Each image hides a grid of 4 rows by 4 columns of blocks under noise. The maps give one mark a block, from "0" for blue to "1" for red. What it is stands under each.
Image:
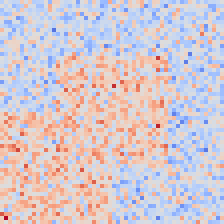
0 0 0 0
0 1 1 0
1 1 1 0
1 1 0 0
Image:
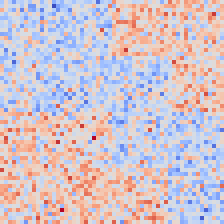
0 0 1 1
0 0 0 1
1 1 0 0
1 1 1 0
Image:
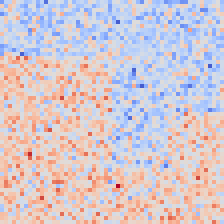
0 0 0 0
1 1 0 0
1 1 0 1
1 1 1 1
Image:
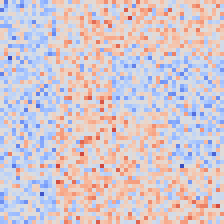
0 1 1 1
0 1 0 0
0 1 1 0
0 1 1 1
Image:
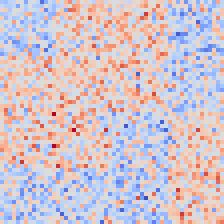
0 1 1 0
1 1 1 0
1 1 0 1
0 0 0 1
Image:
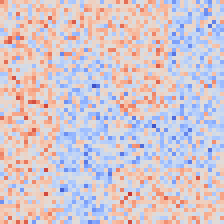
1 1 1 0
1 0 1 0
1 0 0 0
1 0 1 1
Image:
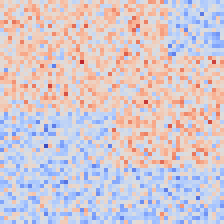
1 1 1 0
1 1 1 1
0 0 1 1
0 0 0 0
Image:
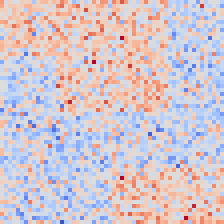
1 1 1 0
0 1 1 0
0 0 0 0
0 0 1 1
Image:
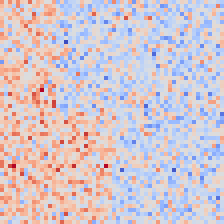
1 0 0 0
1 0 0 0
1 1 0 0
1 1 0 0
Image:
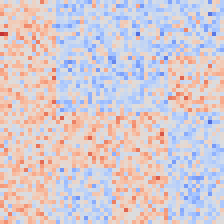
1 0 0 0
1 0 0 1
1 1 1 0
1 0 1 0
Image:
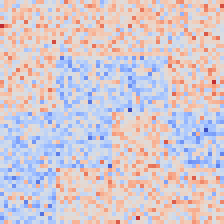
1 1 1 1
1 0 0 1
0 0 1 0
0 1 1 1
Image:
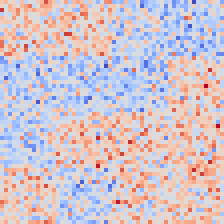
1 1 0 0
0 0 0 1
0 1 1 1
1 0 1 1
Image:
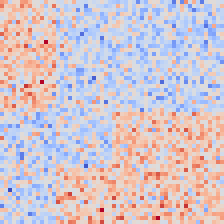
1 0 0 0
1 0 0 0
0 0 1 1
0 1 1 1
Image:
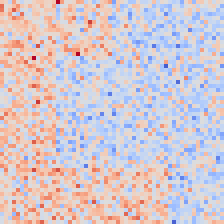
1 1 0 0
1 0 0 0
1 0 0 0
1 1 1 0
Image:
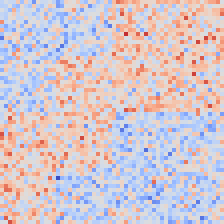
0 0 1 1
0 1 1 1
1 1 0 0
1 0 0 0
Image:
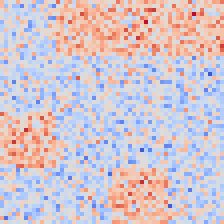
0 1 1 1
0 0 0 0
1 0 0 0
0 0 1 0
